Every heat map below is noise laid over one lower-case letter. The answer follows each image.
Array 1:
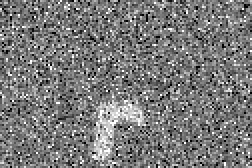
r
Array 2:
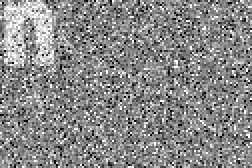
n
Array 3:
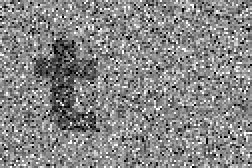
t
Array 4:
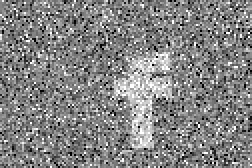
f
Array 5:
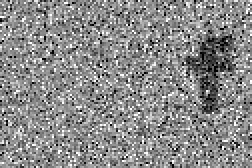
f
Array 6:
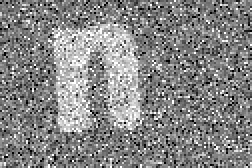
n
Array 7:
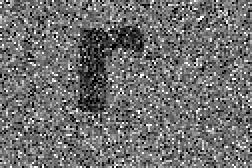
r
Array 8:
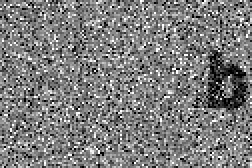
b
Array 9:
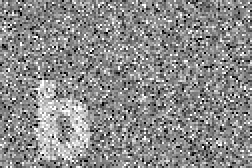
b
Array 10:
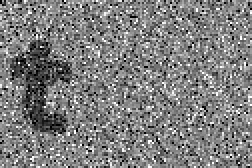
t
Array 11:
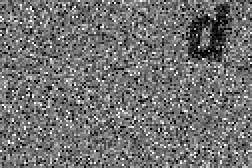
d
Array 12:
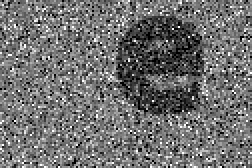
e
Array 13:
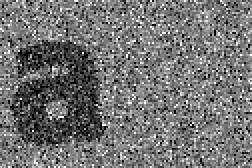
a
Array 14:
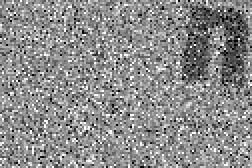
n
